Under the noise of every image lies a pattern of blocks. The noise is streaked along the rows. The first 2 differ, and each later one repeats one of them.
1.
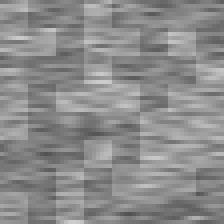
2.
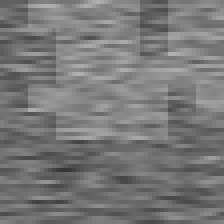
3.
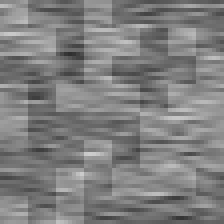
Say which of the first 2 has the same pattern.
1
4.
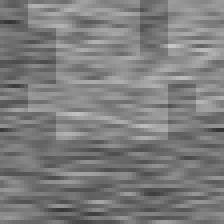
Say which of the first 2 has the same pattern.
2
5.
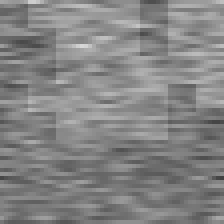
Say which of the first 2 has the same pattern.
2
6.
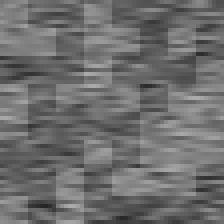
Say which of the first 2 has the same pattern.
1
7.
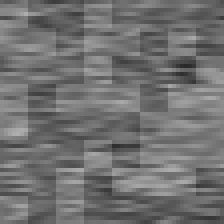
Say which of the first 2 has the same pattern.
1
